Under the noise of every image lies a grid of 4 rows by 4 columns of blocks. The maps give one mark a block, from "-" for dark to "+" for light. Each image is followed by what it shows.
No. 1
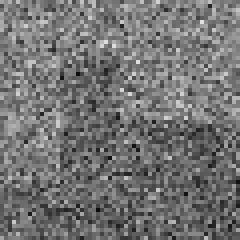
+ + + +
+ - + +
+ - - -
- - - -
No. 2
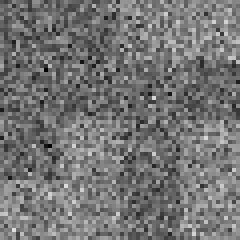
- - + +
- - - -
- + - +
+ + - +
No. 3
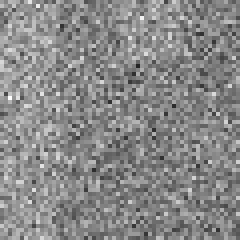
+ - + -
+ - - -
+ - - -
+ - - -
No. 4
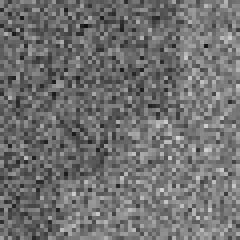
- - - +
- - - +
- - + +
- + + +
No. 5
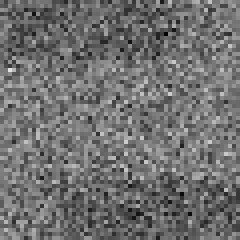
- - - +
+ + + +
+ + + +
+ - - -
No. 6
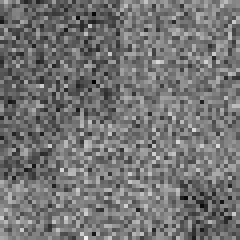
- - + +
- - + +
- + + +
+ + + -
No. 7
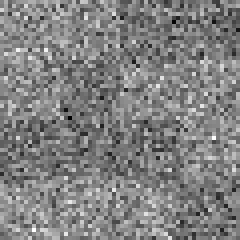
+ + - -
+ - + +
- - - +
+ + + -
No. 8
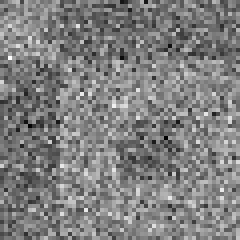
+ - - -
- + + +
- + - +
- + + +
